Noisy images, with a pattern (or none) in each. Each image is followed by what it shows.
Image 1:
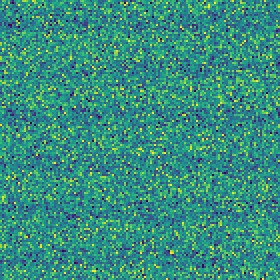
horizontal stripes
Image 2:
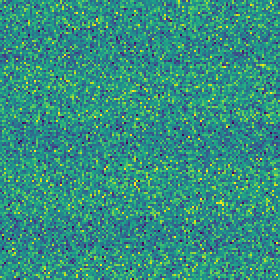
horizontal stripes
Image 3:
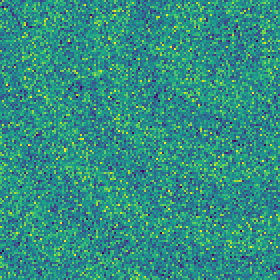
rings round one point
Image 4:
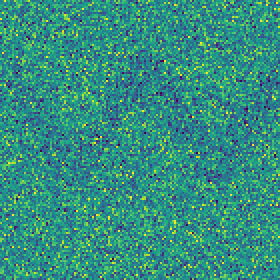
a wavy band
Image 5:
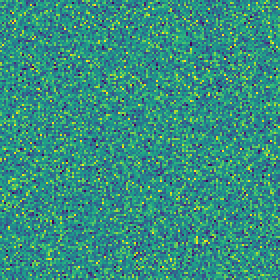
only noise
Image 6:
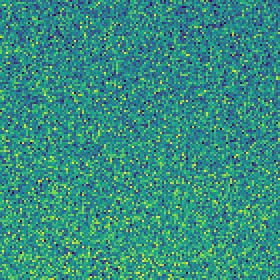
a smooth slope
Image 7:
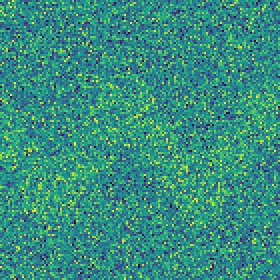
a wavy band
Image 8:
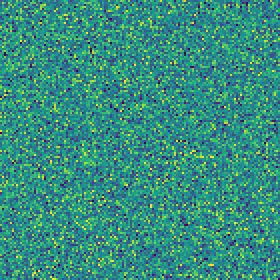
only noise
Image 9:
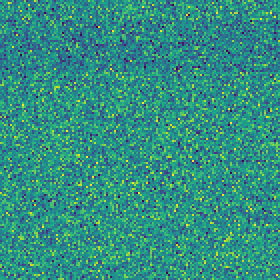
one horizontal stripe
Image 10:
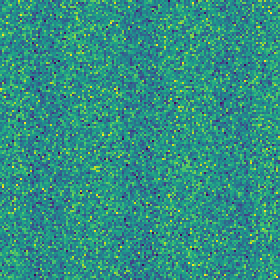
vertical stripes
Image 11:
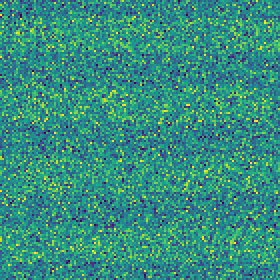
horizontal stripes
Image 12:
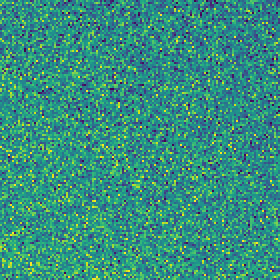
a smooth slope
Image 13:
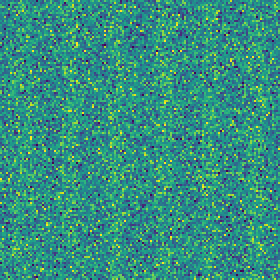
vertical stripes
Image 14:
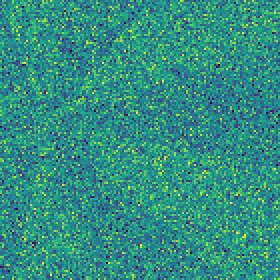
spokes from one point
